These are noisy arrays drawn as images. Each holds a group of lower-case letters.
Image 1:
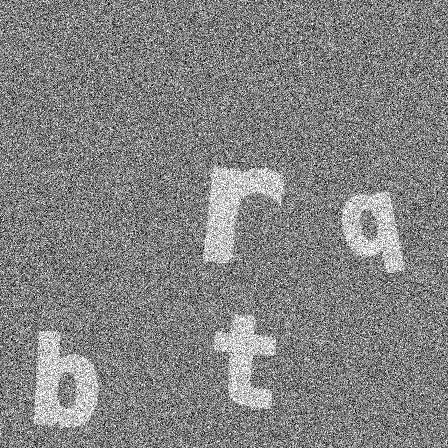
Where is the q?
middle right
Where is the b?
bottom left
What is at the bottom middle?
t
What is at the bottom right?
nothing
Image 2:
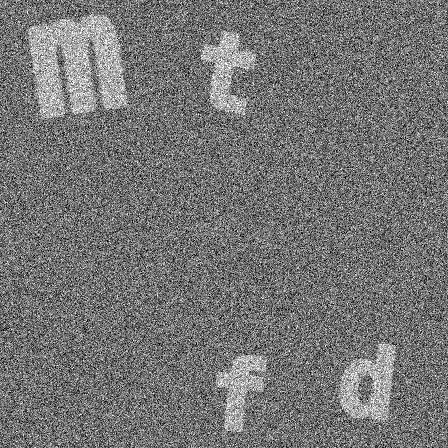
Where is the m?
top left
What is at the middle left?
nothing
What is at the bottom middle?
f
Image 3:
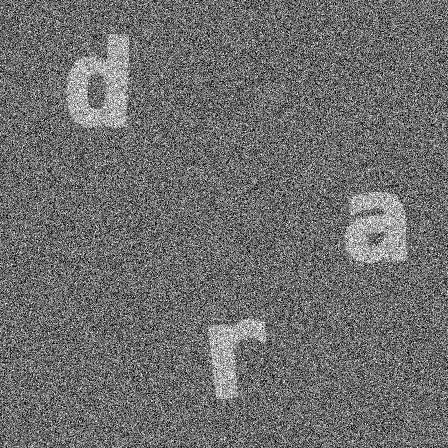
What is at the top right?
nothing
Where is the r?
bottom middle
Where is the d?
top left
